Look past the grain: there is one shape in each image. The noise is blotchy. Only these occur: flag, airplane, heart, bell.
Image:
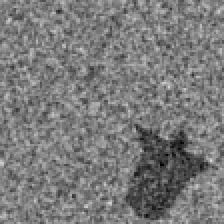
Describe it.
dark bell, bottom right
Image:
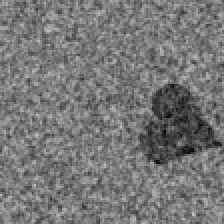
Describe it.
dark heart, middle right
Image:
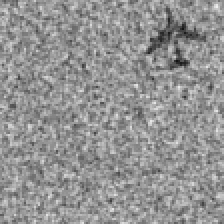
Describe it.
dark airplane, top right
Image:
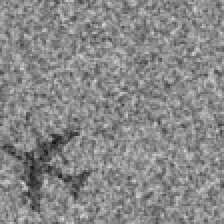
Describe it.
dark airplane, bottom left
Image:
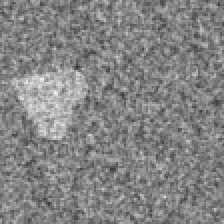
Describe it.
light heart, middle left
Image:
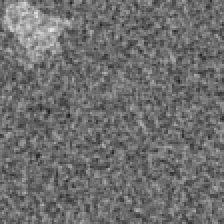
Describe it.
light bell, top left
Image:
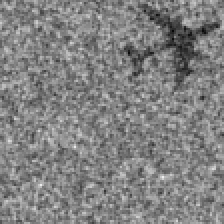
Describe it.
dark airplane, top right
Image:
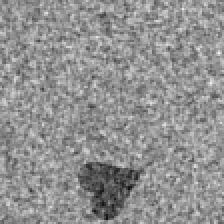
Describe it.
dark heart, bottom middle
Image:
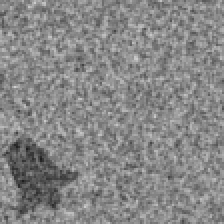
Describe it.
dark bell, bottom left
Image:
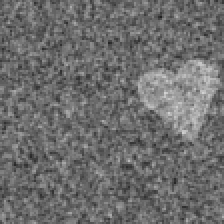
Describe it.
light heart, middle right
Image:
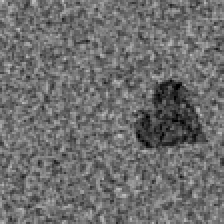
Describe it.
dark heart, middle right
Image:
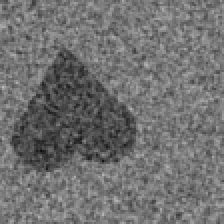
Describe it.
dark heart
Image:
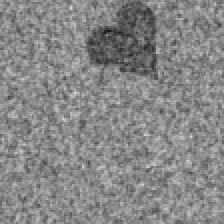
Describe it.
dark heart, top middle
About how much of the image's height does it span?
a third
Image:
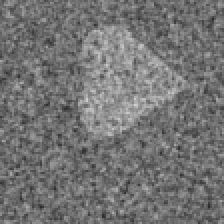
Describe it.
light heart
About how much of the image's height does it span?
half
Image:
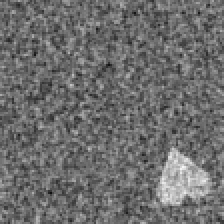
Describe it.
light heart, bottom right
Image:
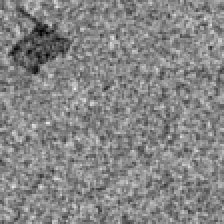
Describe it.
dark flag, top left
